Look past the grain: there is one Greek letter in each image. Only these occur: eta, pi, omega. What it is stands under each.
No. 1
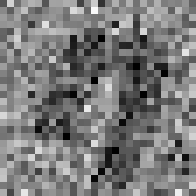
eta
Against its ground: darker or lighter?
darker
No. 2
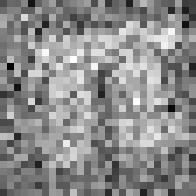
pi
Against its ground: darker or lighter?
lighter
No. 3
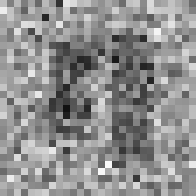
eta
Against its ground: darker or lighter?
darker
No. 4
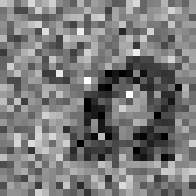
omega
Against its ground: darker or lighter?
darker
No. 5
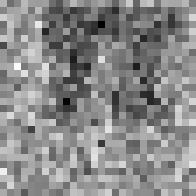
pi
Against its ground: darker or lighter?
darker
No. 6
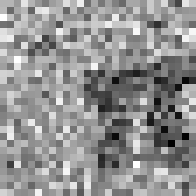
pi
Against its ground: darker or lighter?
darker
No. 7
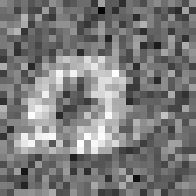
omega
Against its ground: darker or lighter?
lighter
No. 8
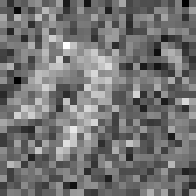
eta
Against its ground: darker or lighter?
lighter
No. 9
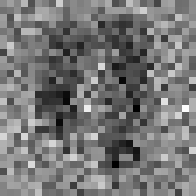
eta
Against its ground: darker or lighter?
darker
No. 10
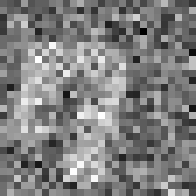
eta
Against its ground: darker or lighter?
lighter
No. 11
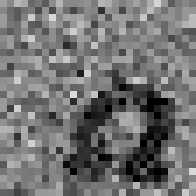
omega
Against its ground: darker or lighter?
darker
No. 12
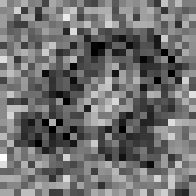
omega
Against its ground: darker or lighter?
darker
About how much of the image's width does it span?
nearly all
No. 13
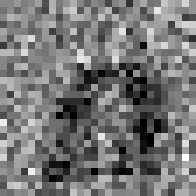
omega
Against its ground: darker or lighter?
darker
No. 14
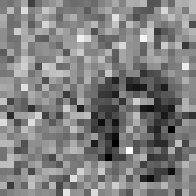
eta
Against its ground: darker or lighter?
darker
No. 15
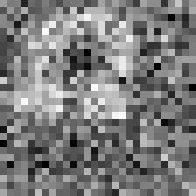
omega
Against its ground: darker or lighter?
lighter
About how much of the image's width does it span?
two thirds
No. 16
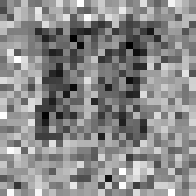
pi
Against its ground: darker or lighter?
darker
